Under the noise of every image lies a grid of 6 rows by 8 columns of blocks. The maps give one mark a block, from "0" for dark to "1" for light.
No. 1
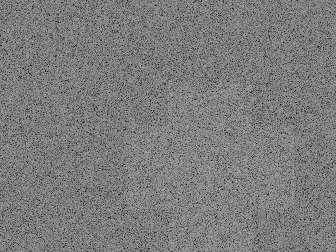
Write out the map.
00000000
00000000
00001100
00011110
00011110
00001100
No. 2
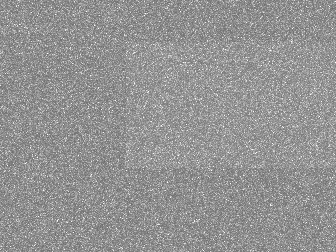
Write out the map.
00000000
00011111
00011111
00011111
00000000
00000000
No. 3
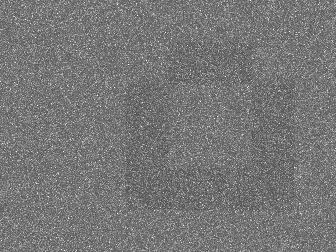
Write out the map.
11111111
11110011
11101101
11101101
11100001
11111111
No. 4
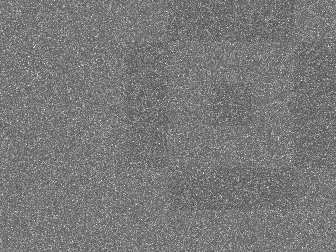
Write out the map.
11110001
11101110
11101010
11101110
11110001
11111111
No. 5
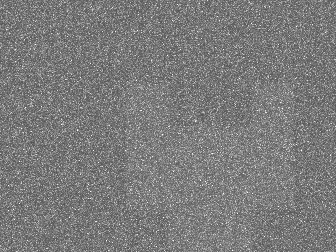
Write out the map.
00000000
00000000
00010010
00011110
00011110
00001100
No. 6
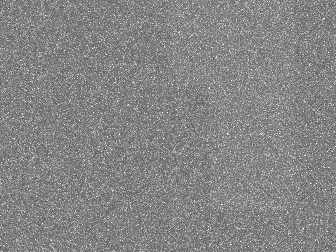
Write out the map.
00001110
00001110
00000110
00000110
00000110
00000000
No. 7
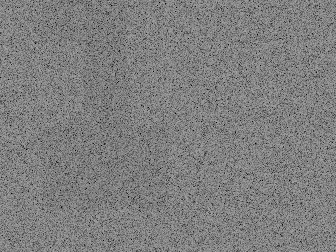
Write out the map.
10011111
11011111
11011111
10001111
10001111
11111111
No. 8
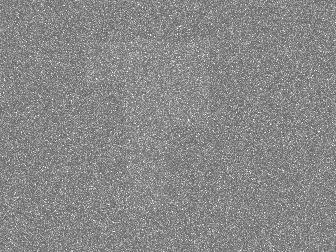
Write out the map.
00000000
00111000
00011000
00010000
00010000
00000000
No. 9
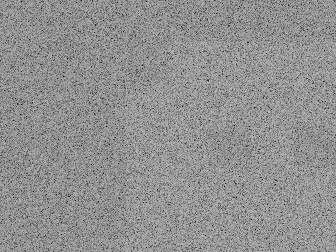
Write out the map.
00000000
00001111
00011111
00011010
00011111
00011111
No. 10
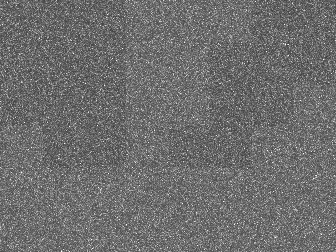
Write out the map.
00011100
00011000
00011001
10010011
11111111
11111111
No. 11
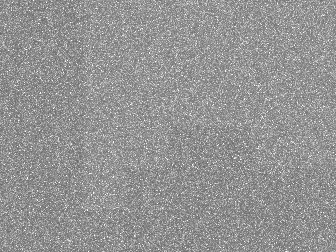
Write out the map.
00111111
00111111
00111111
00110011
00100000
00000000
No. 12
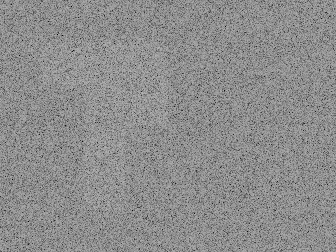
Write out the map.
00000000
01110000
00110000
00100000
00100000
00000000
